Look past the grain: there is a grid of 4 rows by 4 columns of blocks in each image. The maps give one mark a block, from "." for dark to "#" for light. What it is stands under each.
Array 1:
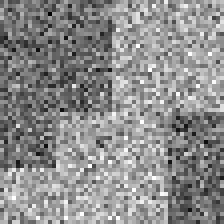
. . # #
. . # #
. # # .
# # # .
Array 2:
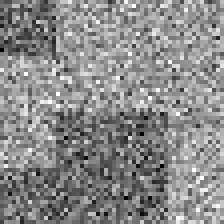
. # # #
# # # #
# . . #
. . . #
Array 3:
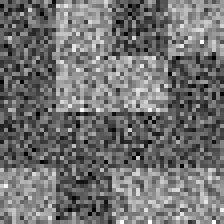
. # . #
. # # .
. . . .
# . # #
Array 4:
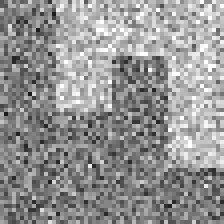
. # # #
. # . #
. . . #
. . . .
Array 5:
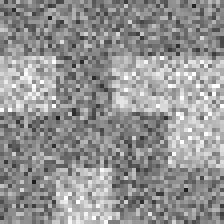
. . . .
# . # #
. . . #
. # . .
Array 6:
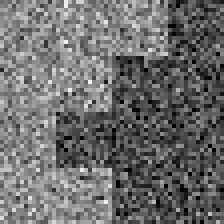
# # # .
# # . .
# . . .
# # . .
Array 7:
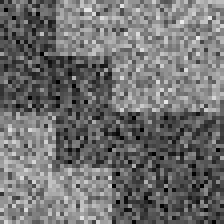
. # # #
. . # #
# . . .
# # . .
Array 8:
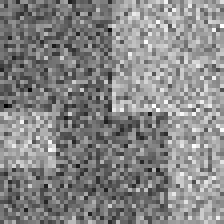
. . # #
. . # #
# . . #
. . . #
